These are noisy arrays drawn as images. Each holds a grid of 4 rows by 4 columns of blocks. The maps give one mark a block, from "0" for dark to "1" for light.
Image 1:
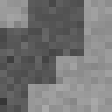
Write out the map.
1 0 0 1
0 0 0 1
0 0 1 1
0 1 1 1
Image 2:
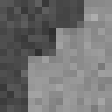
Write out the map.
0 0 0 1
0 0 1 1
0 1 1 1
0 1 1 1
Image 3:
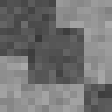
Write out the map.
0 0 1 1
0 0 0 1
1 0 0 1
1 1 1 0
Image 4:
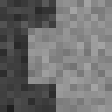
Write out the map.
0 0 1 1
0 1 1 1
0 1 1 1
0 0 1 1
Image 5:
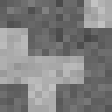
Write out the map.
0 0 0 1
1 0 0 0
1 1 1 0
0 1 0 0
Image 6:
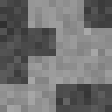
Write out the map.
0 1 1 0
0 0 1 1
0 1 1 1
1 1 0 0
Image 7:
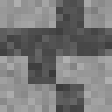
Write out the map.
1 1 0 1
0 0 0 0
1 0 1 1
1 1 0 1
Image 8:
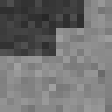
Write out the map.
0 0 0 1
0 0 1 1
1 1 1 1
1 1 1 1
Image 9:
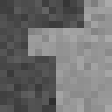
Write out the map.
0 0 0 1
0 1 1 1
0 0 1 1
0 0 1 1
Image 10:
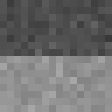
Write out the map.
0 0 0 0
0 0 0 0
1 1 1 1
1 1 1 1
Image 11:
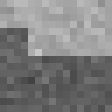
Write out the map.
1 1 1 1
0 1 1 1
0 0 0 0
0 0 0 0
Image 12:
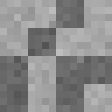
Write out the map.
1 1 0 1
1 0 1 1
0 1 0 0
0 1 0 1
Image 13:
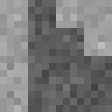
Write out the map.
1 0 1 1
1 0 0 1
1 0 0 0
1 0 0 0
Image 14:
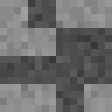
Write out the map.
1 0 1 1
1 1 0 0
0 0 0 0
1 1 0 1
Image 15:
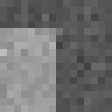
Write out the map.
0 0 0 0
1 1 0 0
1 1 0 0
1 1 0 0
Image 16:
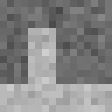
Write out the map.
0 0 0 0
0 1 0 0
0 1 0 0
1 1 1 1
